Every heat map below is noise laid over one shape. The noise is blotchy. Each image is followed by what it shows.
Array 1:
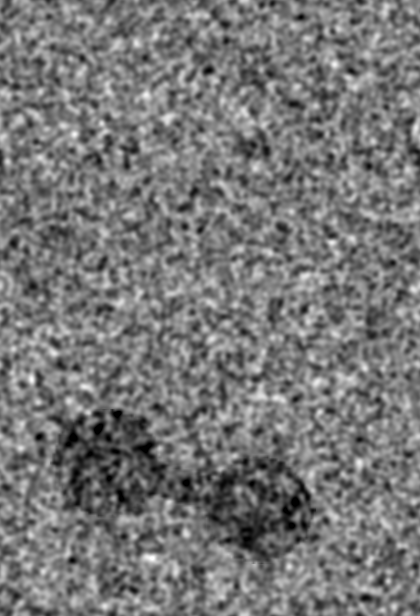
dumbbell
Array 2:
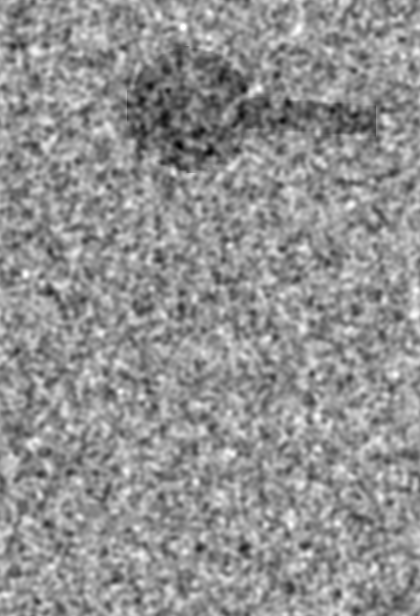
lollipop
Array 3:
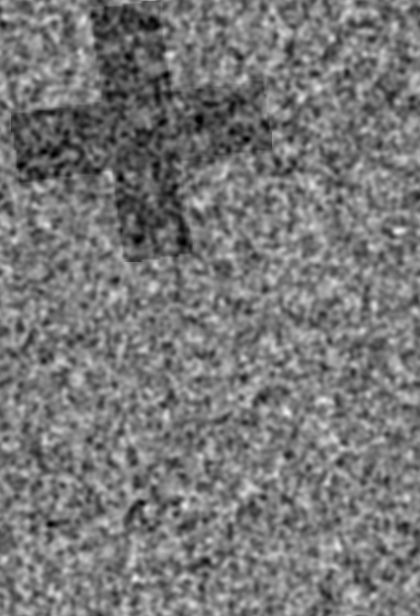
cross
